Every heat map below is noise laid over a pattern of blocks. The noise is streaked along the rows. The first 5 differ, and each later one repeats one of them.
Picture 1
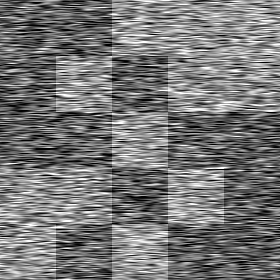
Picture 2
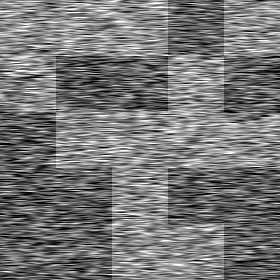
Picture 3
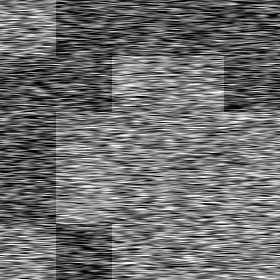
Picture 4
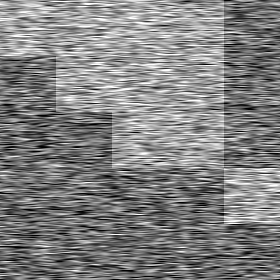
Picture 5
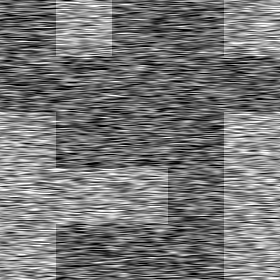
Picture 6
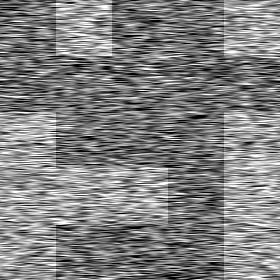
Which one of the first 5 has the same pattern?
5
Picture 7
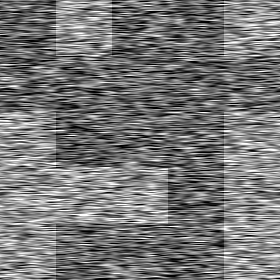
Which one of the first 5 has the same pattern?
5
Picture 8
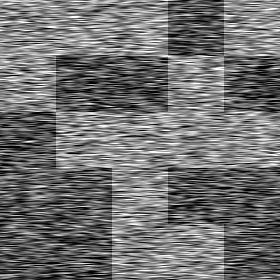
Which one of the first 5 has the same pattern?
2
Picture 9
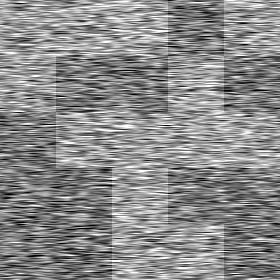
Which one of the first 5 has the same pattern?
2
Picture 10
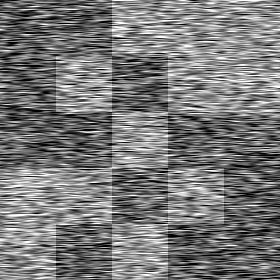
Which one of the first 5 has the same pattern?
1
